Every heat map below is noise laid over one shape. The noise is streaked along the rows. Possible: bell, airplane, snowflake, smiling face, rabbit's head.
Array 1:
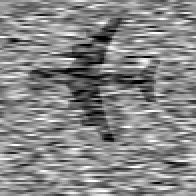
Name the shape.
airplane
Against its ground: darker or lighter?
darker
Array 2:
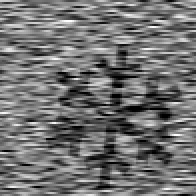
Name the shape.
snowflake
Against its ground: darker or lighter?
darker
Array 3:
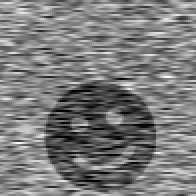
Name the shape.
smiling face
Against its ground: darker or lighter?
darker
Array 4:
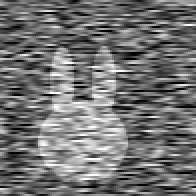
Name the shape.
rabbit's head
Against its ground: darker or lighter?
lighter
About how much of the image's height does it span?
two thirds
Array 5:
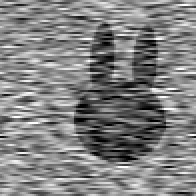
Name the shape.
rabbit's head
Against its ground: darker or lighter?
darker
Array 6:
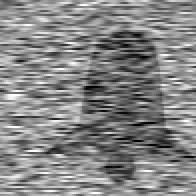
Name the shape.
bell
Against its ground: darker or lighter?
darker
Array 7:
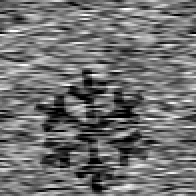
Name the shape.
snowflake
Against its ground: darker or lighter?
darker
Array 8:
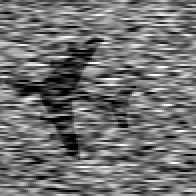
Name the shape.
airplane
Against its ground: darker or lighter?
darker
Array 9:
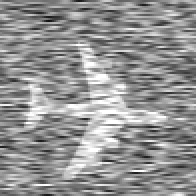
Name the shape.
airplane
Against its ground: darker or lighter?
lighter
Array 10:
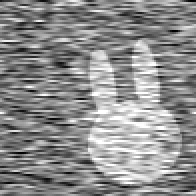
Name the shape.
rabbit's head
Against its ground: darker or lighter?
lighter
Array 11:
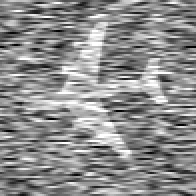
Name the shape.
airplane
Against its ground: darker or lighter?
lighter
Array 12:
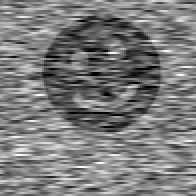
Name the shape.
smiling face
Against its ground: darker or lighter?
darker
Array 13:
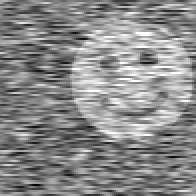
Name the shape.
smiling face
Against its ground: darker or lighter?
lighter
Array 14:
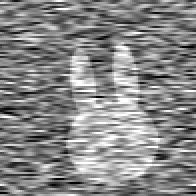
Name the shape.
rabbit's head
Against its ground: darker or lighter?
lighter
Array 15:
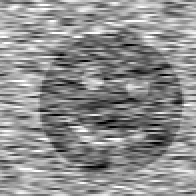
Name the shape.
smiling face
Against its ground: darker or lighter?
darker
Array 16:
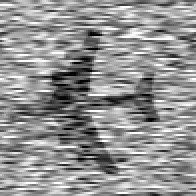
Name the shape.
airplane
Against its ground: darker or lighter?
darker
